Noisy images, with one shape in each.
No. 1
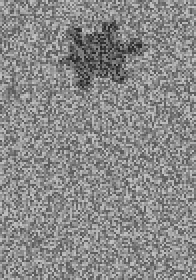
turtle
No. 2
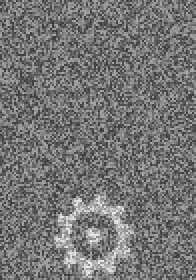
gear
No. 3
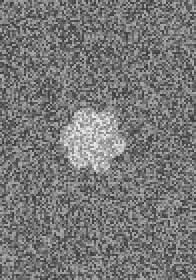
flower
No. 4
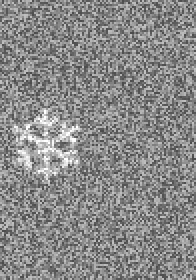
snowflake
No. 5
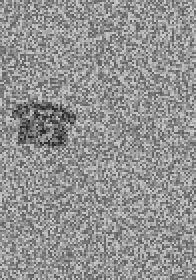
telephone
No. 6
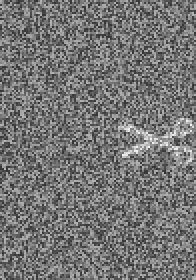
pair of scissors
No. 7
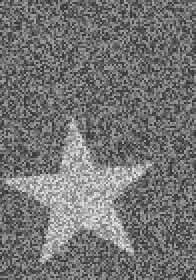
star
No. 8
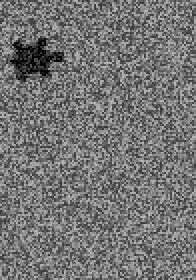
turtle
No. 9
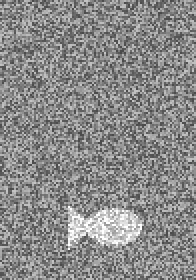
fish
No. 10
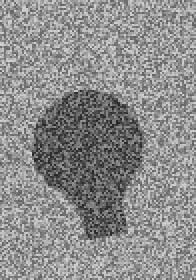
light bulb
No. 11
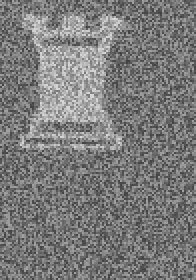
chess rook
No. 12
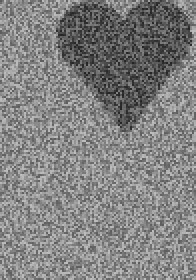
heart
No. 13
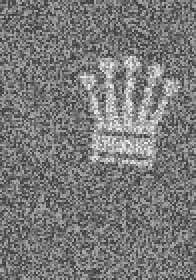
chess queen
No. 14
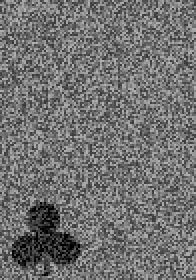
club
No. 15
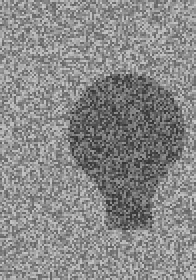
light bulb
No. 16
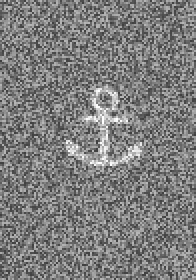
anchor
